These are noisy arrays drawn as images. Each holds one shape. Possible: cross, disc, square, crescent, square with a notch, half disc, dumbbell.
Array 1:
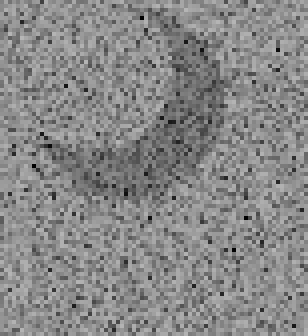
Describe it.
dark crescent
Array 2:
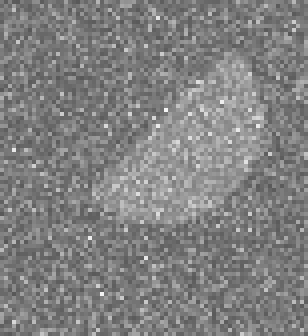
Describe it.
light half disc
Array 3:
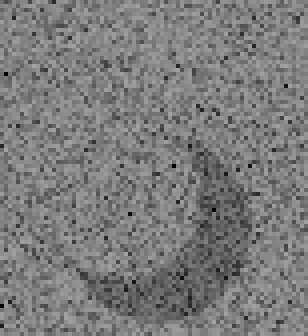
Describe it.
dark crescent
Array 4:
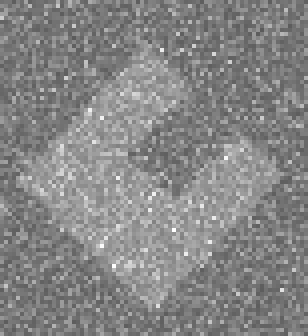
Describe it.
light square with a notch
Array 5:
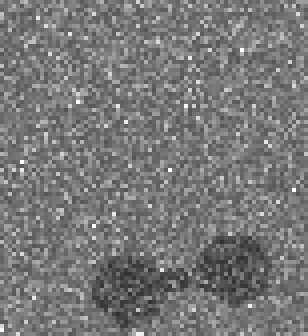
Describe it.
dark dumbbell
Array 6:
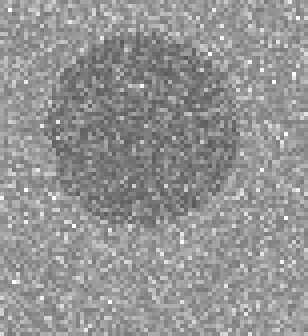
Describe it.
dark disc
